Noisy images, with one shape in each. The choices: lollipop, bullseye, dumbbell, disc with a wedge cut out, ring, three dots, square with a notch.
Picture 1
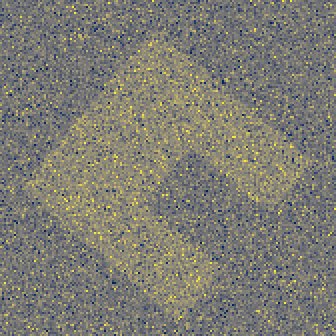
square with a notch
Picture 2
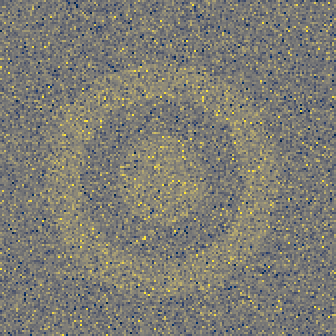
bullseye
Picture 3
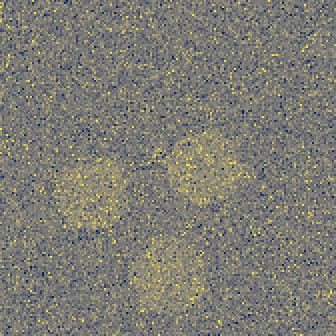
three dots
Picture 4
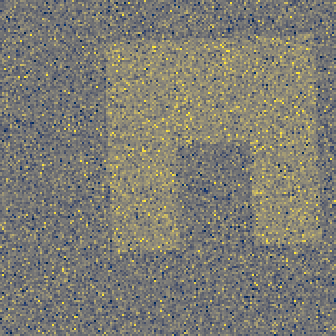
square with a notch
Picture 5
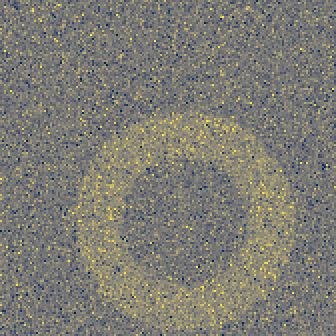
ring
